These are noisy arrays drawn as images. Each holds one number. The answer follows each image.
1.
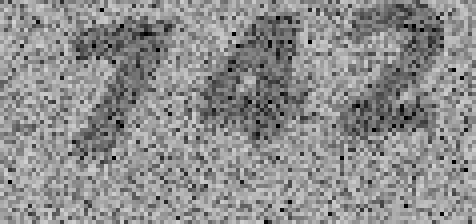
742
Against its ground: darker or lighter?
darker
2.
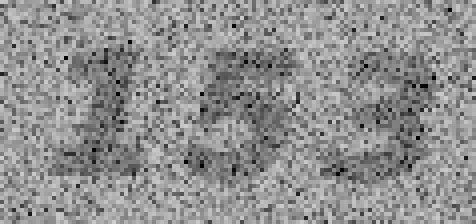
153
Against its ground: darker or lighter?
darker
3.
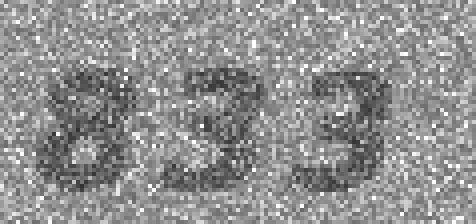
833
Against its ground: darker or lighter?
darker
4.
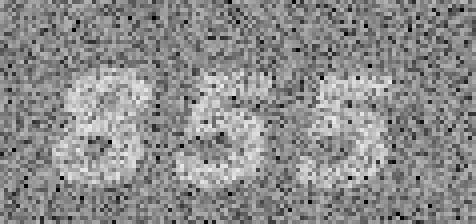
855
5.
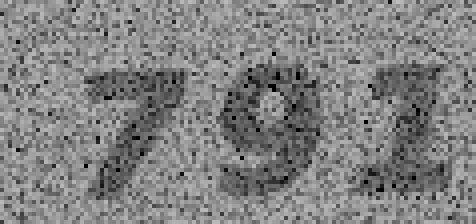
791
